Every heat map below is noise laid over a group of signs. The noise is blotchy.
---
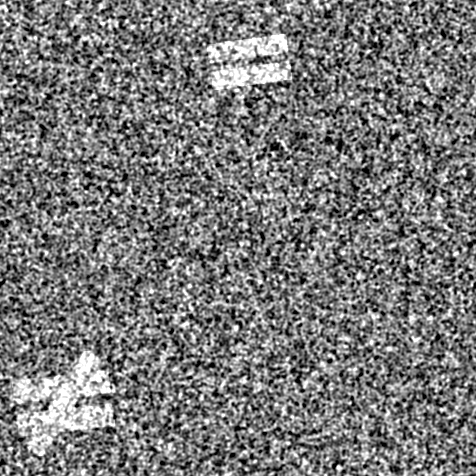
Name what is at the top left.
nothing
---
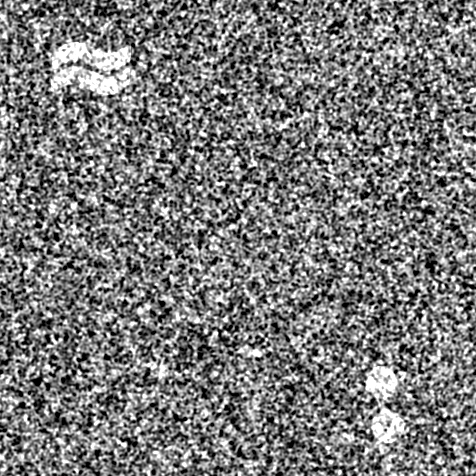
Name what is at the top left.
approximately sign
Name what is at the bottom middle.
nothing
